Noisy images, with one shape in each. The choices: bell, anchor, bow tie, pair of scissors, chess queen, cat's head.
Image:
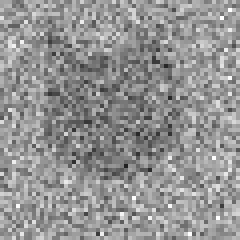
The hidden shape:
cat's head
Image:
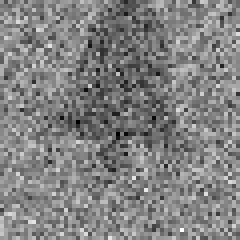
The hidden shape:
bell
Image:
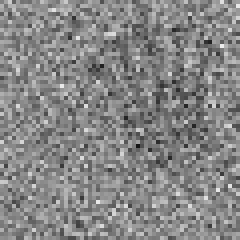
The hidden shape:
chess queen
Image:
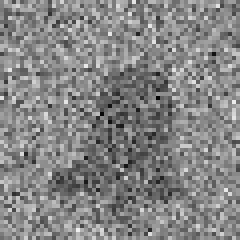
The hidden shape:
bell
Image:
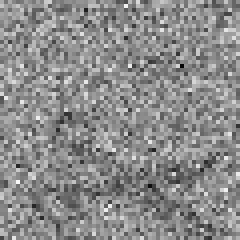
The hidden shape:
pair of scissors
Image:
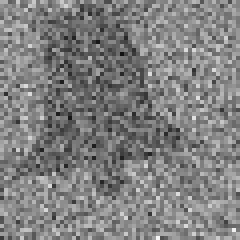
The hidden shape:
bell
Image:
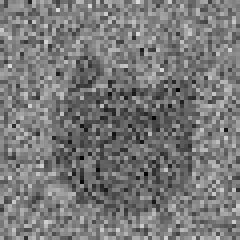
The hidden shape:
cat's head
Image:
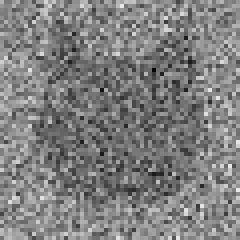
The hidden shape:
cat's head
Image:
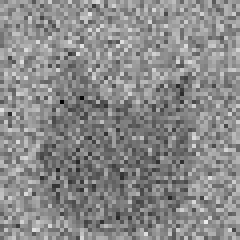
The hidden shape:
cat's head
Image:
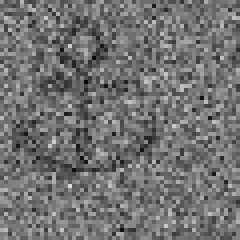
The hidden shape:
anchor
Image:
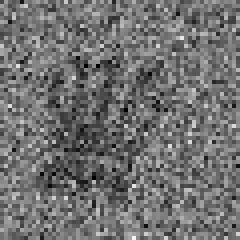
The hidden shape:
chess queen
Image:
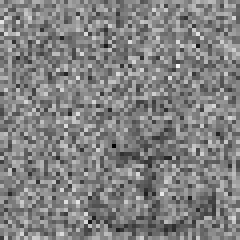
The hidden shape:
anchor
